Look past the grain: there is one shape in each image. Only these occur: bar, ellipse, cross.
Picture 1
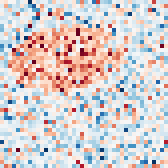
red ellipse
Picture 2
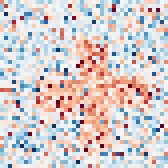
red cross
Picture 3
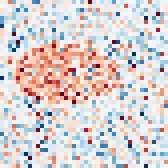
red ellipse
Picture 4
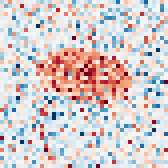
red ellipse
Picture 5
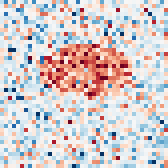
red ellipse
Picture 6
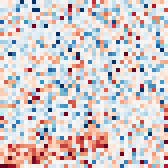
red bar
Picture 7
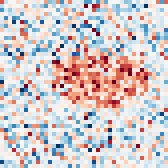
red ellipse
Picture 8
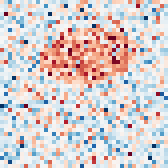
red ellipse
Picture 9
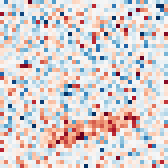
red bar
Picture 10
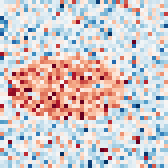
red ellipse
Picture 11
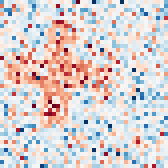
red cross
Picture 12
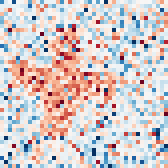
red cross
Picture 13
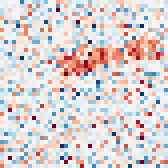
red bar
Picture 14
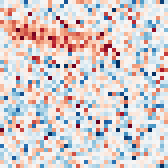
red bar
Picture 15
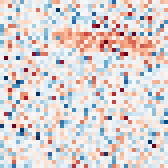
red bar
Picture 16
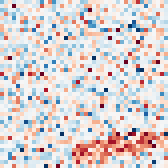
red bar
